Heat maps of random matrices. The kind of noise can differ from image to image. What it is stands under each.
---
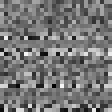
rows of uneven size
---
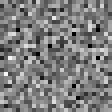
independent entries
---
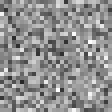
independent entries
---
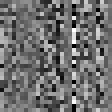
columns of uneven size
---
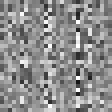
columns of uneven size
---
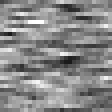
streaked along the rows
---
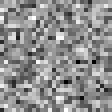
low rank plus noise
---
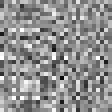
low rank plus noise
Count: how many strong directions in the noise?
two
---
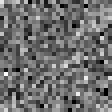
independent entries
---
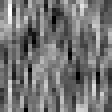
streaked along the columns
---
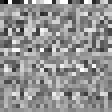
rows of uneven size
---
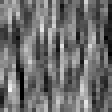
streaked along the columns
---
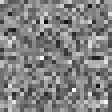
low rank plus noise
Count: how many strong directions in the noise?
five to eight
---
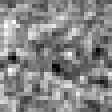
blotchy
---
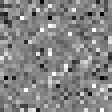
heavy tails
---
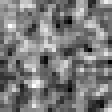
blotchy
